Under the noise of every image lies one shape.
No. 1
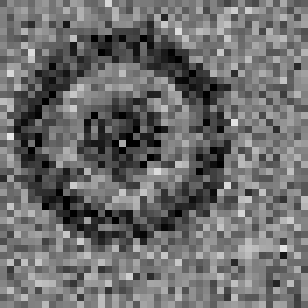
bullseye
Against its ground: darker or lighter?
darker
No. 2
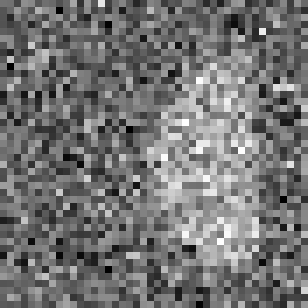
half disc
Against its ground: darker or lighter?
lighter
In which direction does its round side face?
left
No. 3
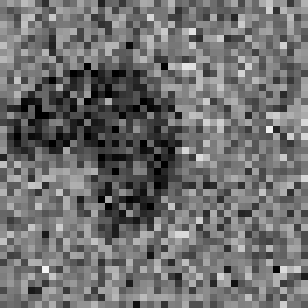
disc with a wedge cut out
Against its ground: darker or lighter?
darker
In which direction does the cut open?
down and left
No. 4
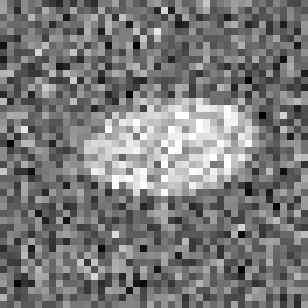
ellipse
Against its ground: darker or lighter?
lighter
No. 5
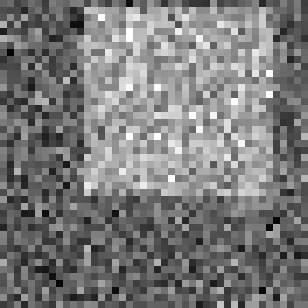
square
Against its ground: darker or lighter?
lighter
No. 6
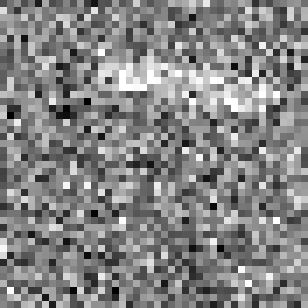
bar
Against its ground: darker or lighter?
lighter
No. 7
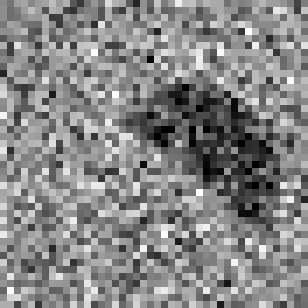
half disc
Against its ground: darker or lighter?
darker
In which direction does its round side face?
up and right
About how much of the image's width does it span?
half
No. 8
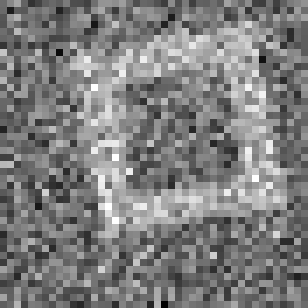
square frame
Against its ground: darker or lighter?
lighter
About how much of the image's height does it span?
two thirds
